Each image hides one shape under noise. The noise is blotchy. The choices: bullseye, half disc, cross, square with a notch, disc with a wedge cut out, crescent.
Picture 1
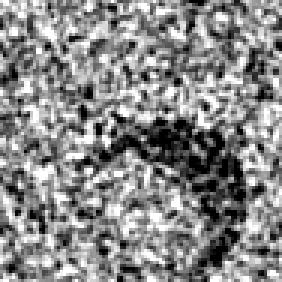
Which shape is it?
crescent
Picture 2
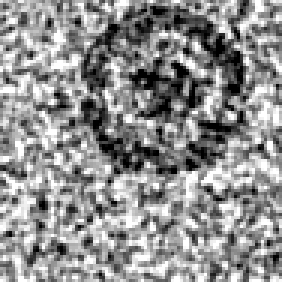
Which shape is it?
bullseye
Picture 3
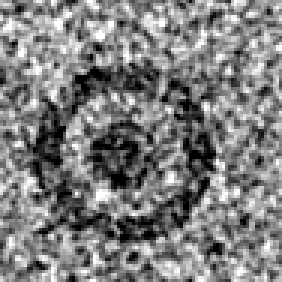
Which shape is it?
bullseye
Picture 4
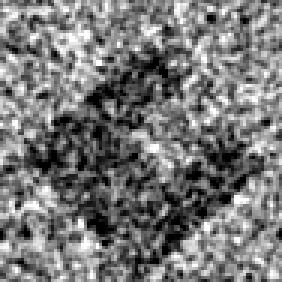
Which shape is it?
square with a notch
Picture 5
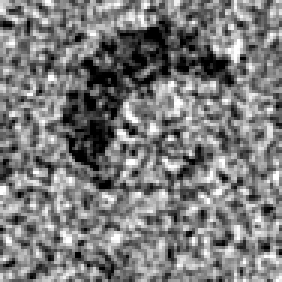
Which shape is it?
crescent
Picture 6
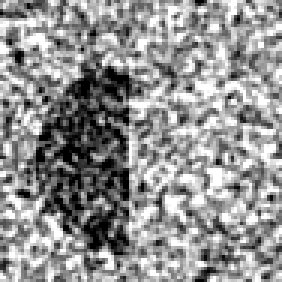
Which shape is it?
half disc
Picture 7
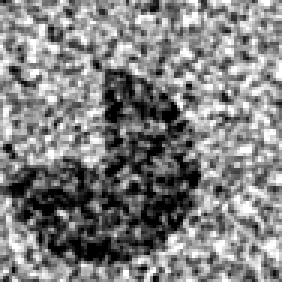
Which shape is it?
disc with a wedge cut out
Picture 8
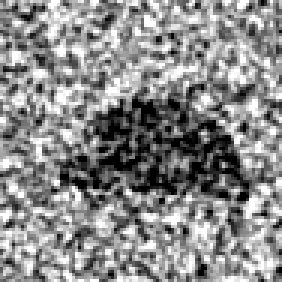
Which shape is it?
half disc
